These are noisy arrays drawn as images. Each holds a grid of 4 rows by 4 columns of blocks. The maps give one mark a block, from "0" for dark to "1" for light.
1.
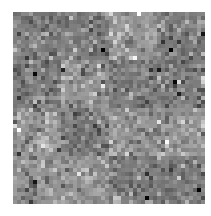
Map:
0 0 1 0
0 1 0 0
1 0 1 1
1 1 0 0
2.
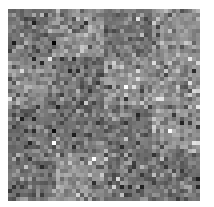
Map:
0 1 0 1
1 0 1 1
0 0 0 1
0 1 0 0
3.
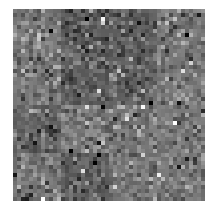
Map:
1 0 0 1
1 0 0 1
0 1 1 1
1 0 1 1
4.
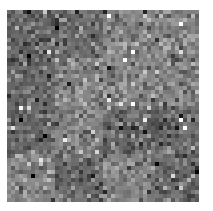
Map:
0 0 1 1
0 1 1 1
0 1 0 0
1 0 1 0
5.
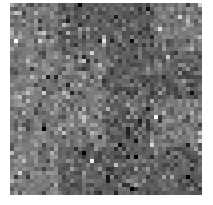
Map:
1 0 0 1
1 1 0 0
1 1 0 1
1 0 0 0
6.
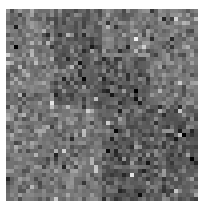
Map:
1 0 1 1
1 0 0 1
1 1 0 0
1 1 0 0
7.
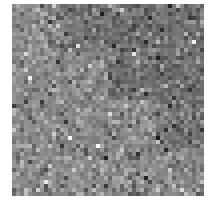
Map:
1 0 0 0
1 1 0 0
1 1 1 0
1 1 1 1
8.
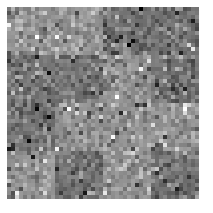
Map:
1 1 0 0
0 0 1 0
0 1 1 1
1 0 1 0
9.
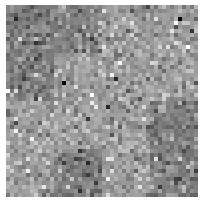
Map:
0 0 1 1
0 1 1 1
1 1 1 0
1 0 1 0
